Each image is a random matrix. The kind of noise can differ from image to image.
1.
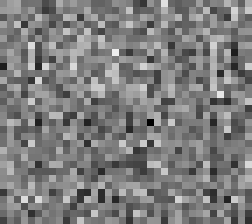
low rank plus noise
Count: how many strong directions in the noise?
five to eight
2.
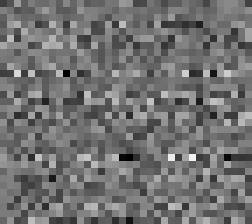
rows of uneven size
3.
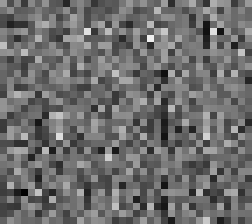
low rank plus noise
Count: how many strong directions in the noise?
two
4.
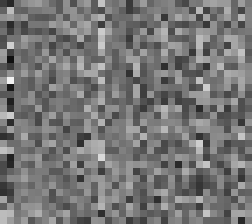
columns of uneven size
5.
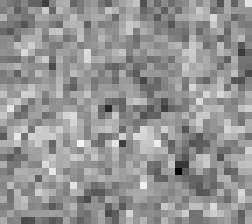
blotchy
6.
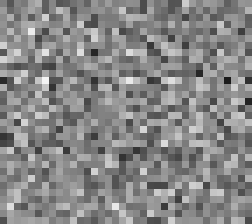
low rank plus noise
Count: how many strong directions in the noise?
one
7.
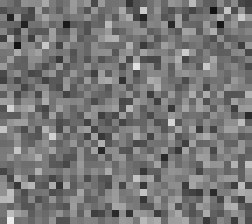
independent entries
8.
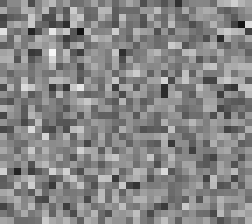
low rank plus noise
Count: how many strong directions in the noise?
one
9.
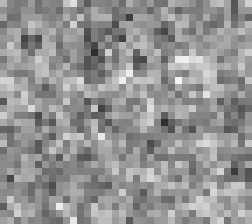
blotchy
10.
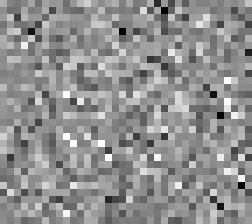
heavy tails
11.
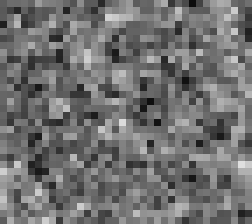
blotchy
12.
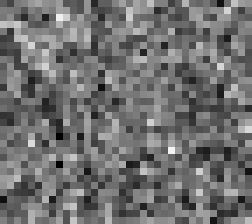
blotchy
